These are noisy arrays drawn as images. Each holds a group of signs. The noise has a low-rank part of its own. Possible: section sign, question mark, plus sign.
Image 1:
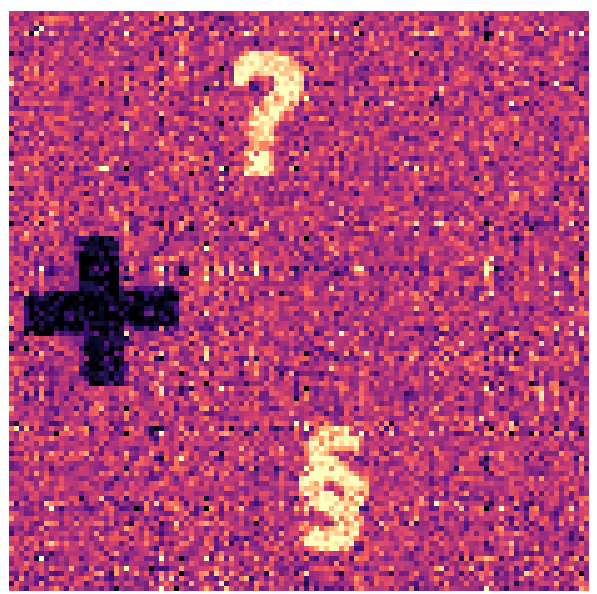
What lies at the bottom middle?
section sign
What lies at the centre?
nothing
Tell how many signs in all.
3
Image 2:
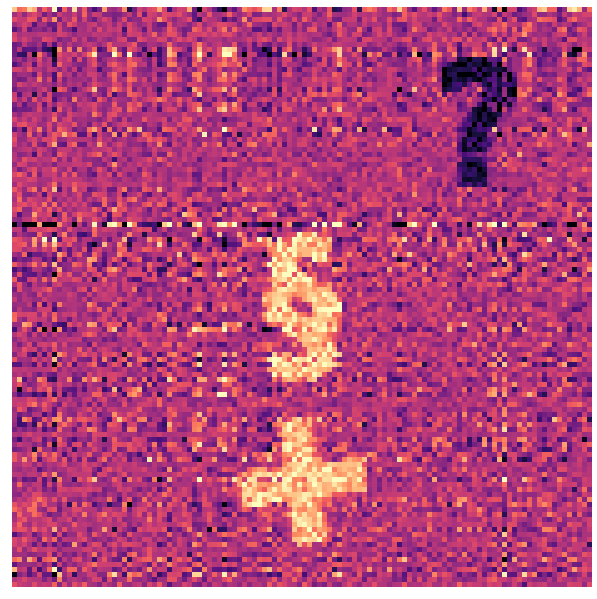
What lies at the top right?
question mark
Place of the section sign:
centre
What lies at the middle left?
nothing
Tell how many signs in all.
3
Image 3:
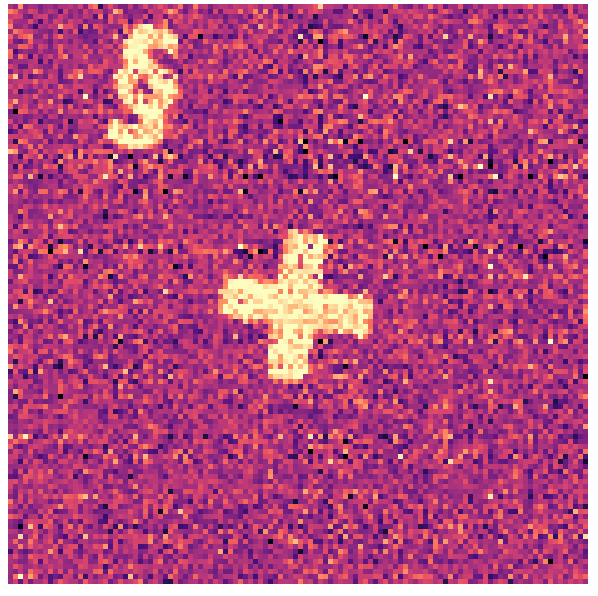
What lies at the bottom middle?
nothing
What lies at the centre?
plus sign
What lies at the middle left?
nothing
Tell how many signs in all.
2
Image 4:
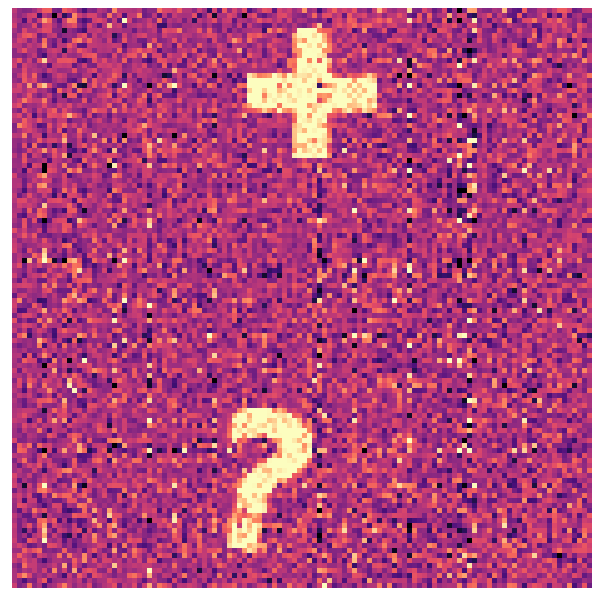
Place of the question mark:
bottom middle
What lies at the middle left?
nothing
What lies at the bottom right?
nothing
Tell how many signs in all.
2
